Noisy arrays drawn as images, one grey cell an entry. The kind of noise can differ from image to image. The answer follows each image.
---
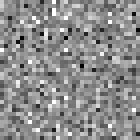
heavy tails
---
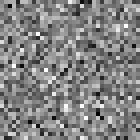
independent entries
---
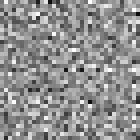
low rank plus noise
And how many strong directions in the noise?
two
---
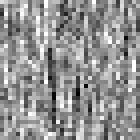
streaked along the columns
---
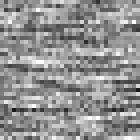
streaked along the rows
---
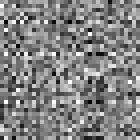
low rank plus noise
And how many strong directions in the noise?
one
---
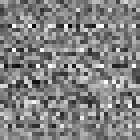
rows of uneven size
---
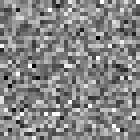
independent entries
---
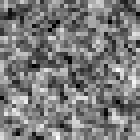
blotchy
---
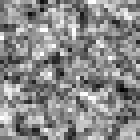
blotchy
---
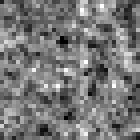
blotchy
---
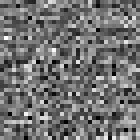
low rank plus noise
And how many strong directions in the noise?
five to eight
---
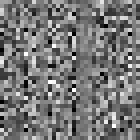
columns of uneven size
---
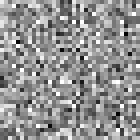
low rank plus noise
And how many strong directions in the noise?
one
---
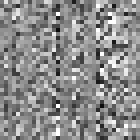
columns of uneven size
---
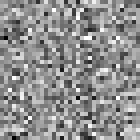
low rank plus noise
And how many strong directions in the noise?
three or four
